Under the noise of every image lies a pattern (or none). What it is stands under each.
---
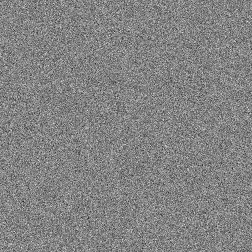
only noise
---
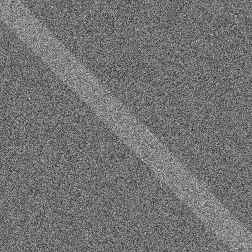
a diagonal band
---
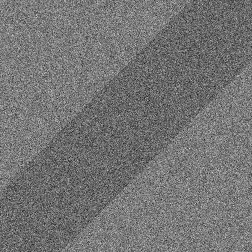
a diagonal band
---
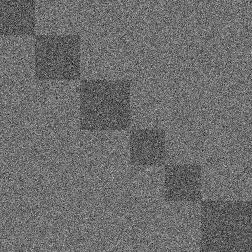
blocks along the diagonal
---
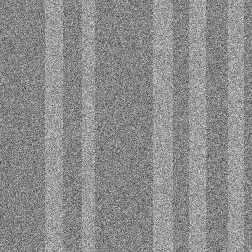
bands of columns
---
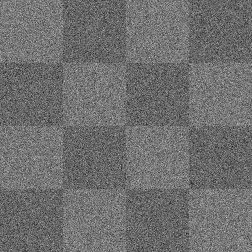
a checkerboard
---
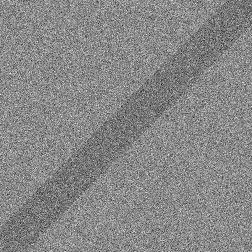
a diagonal band
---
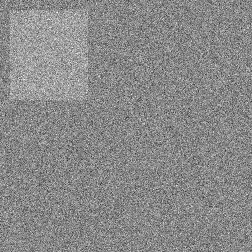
one block
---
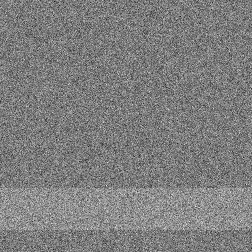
one band of rows
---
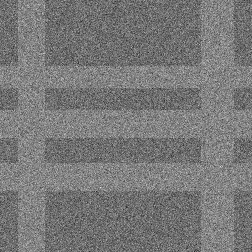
bands of rows crossing bands of columns
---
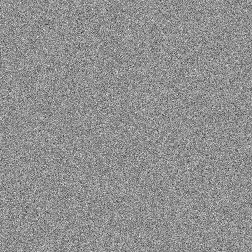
only noise
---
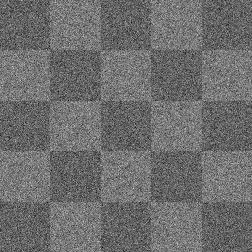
a checkerboard
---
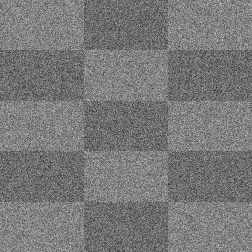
a checkerboard
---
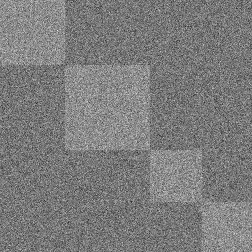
blocks along the diagonal
